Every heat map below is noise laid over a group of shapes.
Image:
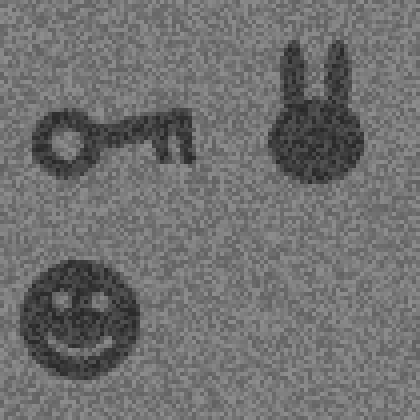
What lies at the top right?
rabbit's head
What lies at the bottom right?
nothing
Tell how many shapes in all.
3
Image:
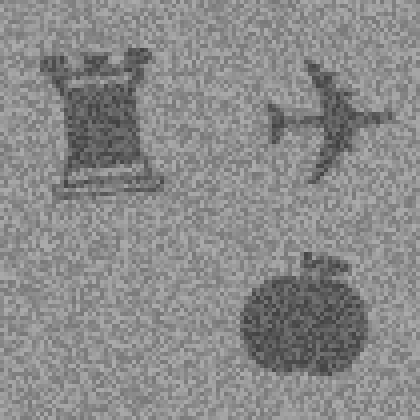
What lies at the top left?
chess rook
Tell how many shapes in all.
3
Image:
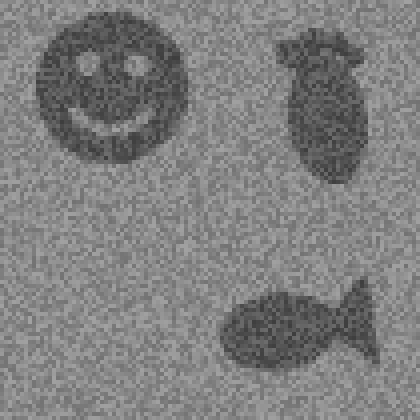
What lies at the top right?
footprint
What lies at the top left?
smiling face
